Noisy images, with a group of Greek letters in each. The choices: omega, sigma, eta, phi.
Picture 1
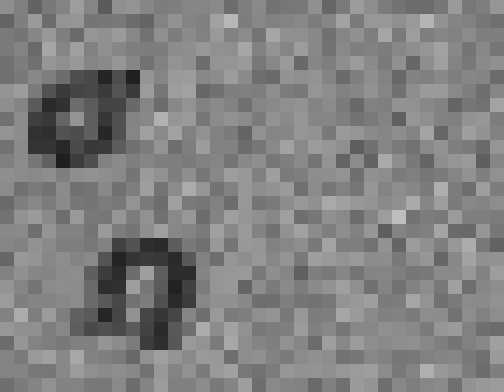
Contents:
top left: dark sigma; bottom left: dark omega
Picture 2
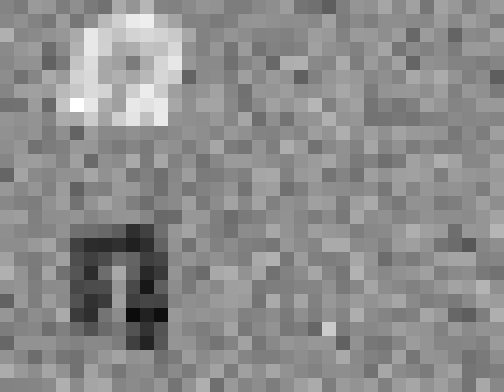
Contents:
top left: light omega; bottom left: dark eta
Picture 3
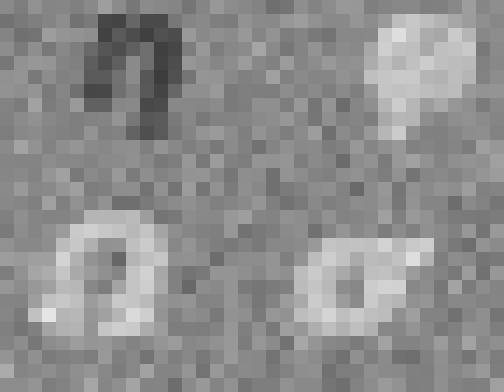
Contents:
top left: dark eta; top right: light phi; bottom left: light omega; bottom right: light sigma
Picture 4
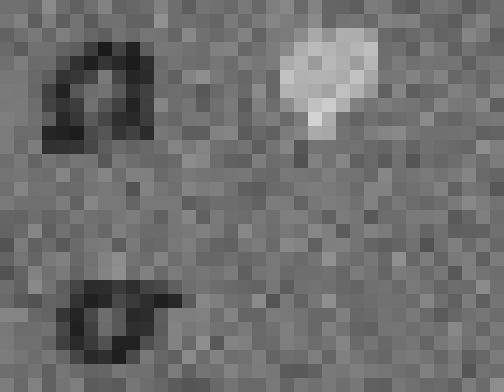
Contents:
top left: dark omega; top right: light phi; bottom left: dark sigma
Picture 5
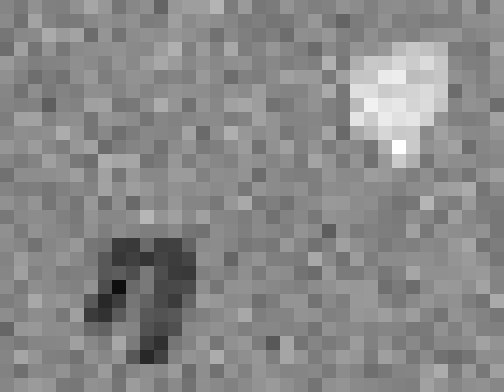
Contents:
top right: light phi; bottom left: dark eta
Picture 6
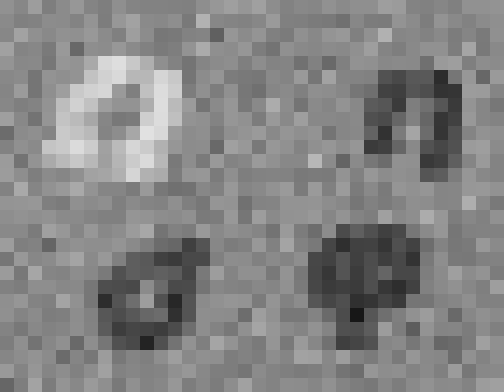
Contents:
top left: light omega; top right: dark eta; bottom left: dark sigma; bottom right: dark phi
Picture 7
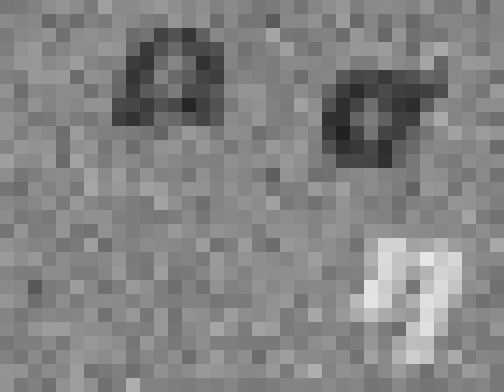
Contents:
top left: dark omega; top right: dark sigma; bottom right: light eta
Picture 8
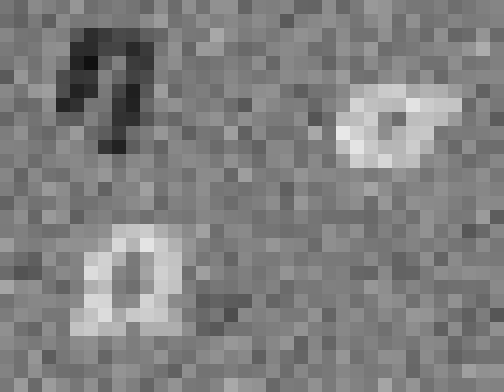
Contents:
top left: dark eta; top right: light sigma; bottom left: light omega
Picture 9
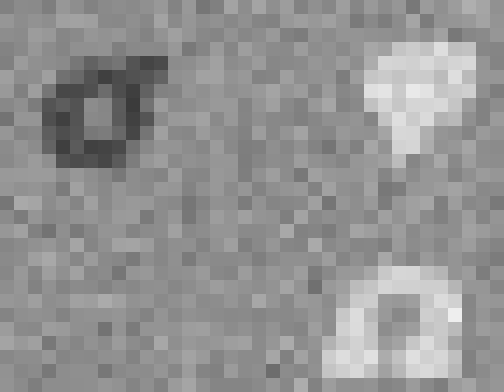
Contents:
top left: dark sigma; top right: light phi; bottom right: light omega
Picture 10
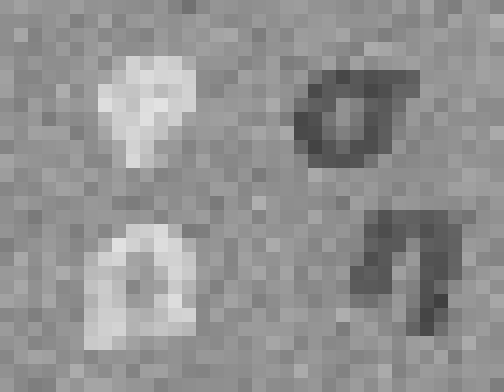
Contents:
top left: light phi; top right: dark sigma; bottom left: light omega; bottom right: dark eta
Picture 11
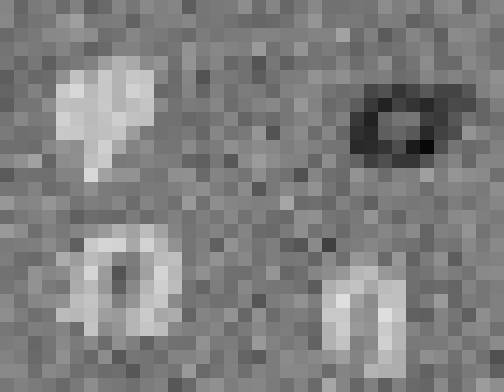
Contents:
top left: light phi; top right: dark sigma; bottom left: light omega; bottom right: light eta
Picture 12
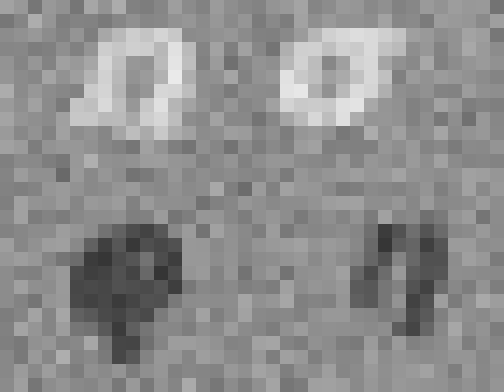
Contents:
top left: light omega; top right: light sigma; bottom left: dark phi; bottom right: dark eta
